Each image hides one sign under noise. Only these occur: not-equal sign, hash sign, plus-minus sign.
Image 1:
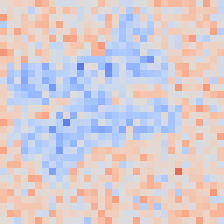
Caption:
blue not-equal sign
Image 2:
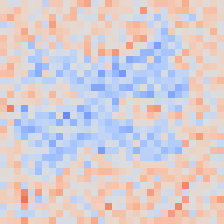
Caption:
blue not-equal sign
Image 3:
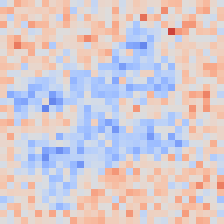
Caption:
blue not-equal sign
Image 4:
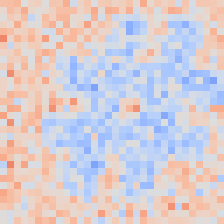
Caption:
blue hash sign
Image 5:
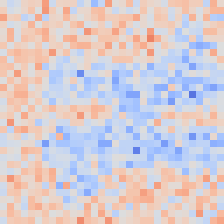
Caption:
blue not-equal sign
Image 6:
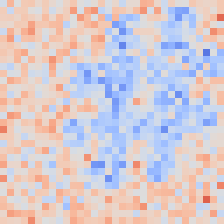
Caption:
blue hash sign
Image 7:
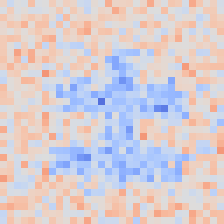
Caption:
blue plus-minus sign
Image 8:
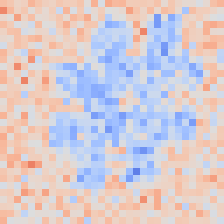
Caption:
blue hash sign
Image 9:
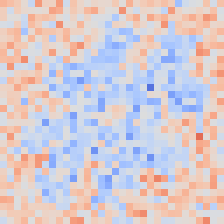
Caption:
blue hash sign
